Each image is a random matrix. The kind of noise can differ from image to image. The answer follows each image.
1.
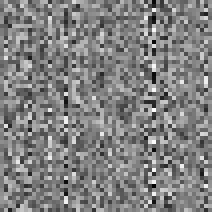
columns of uneven size
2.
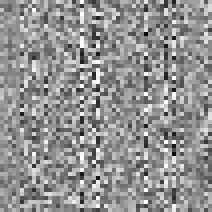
columns of uneven size
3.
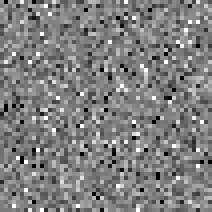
heavy tails
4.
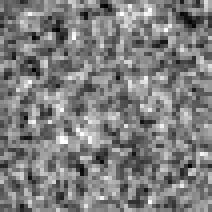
blotchy
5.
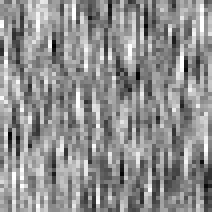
streaked along the columns
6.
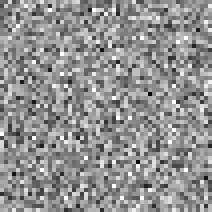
independent entries
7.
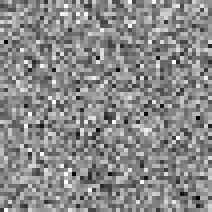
independent entries
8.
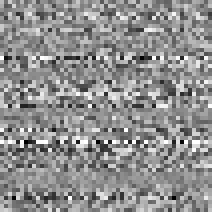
rows of uneven size
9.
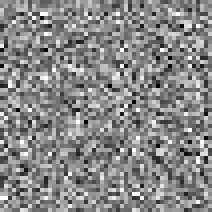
low rank plus noise
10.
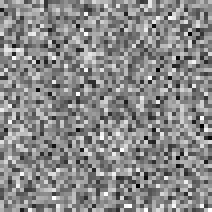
independent entries
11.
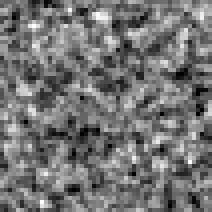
blotchy
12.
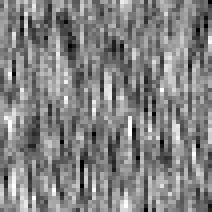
streaked along the columns
